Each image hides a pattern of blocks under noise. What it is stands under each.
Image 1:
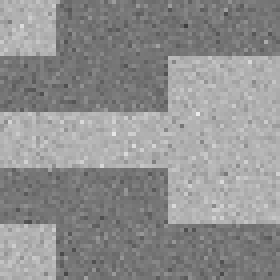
top and bottom mirror each other
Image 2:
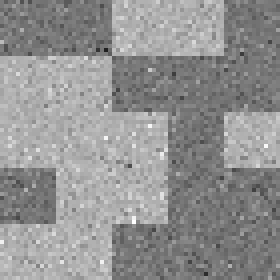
no symmetry
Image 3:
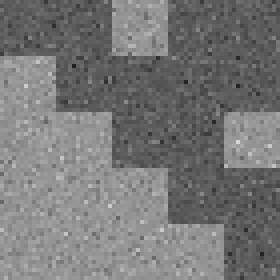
mirrored about the diagonal from the bottom left
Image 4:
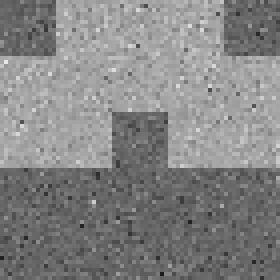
left and right mirror each other
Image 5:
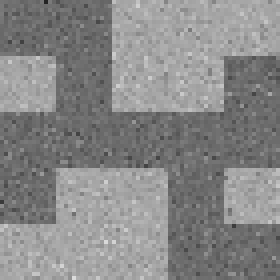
the same after a half turn
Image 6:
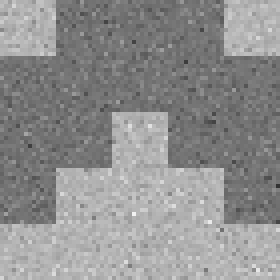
left and right mirror each other
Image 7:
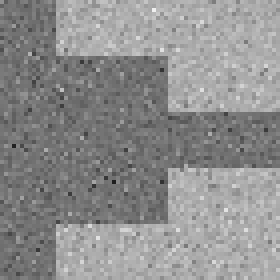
top and bottom mirror each other
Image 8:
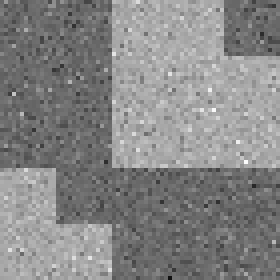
mirrored about the diagonal from the bottom left
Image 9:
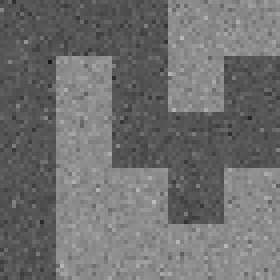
no symmetry
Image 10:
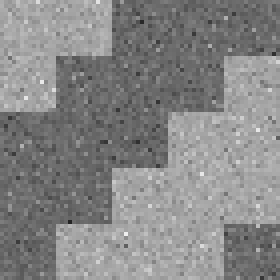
mirrored about the diagonal from the top left
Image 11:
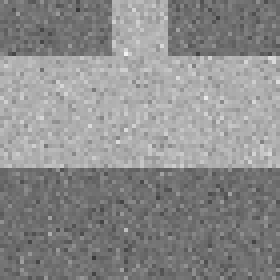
left and right mirror each other
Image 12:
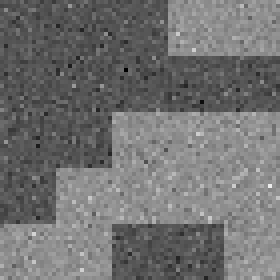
no symmetry
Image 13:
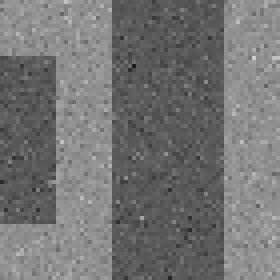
top and bottom mirror each other
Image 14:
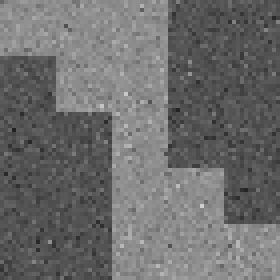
the same after a half turn
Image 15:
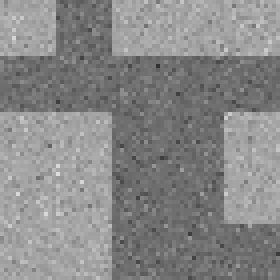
no symmetry
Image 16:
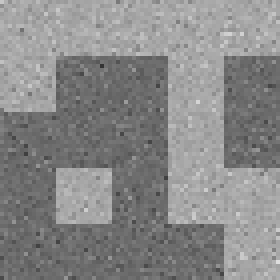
no symmetry
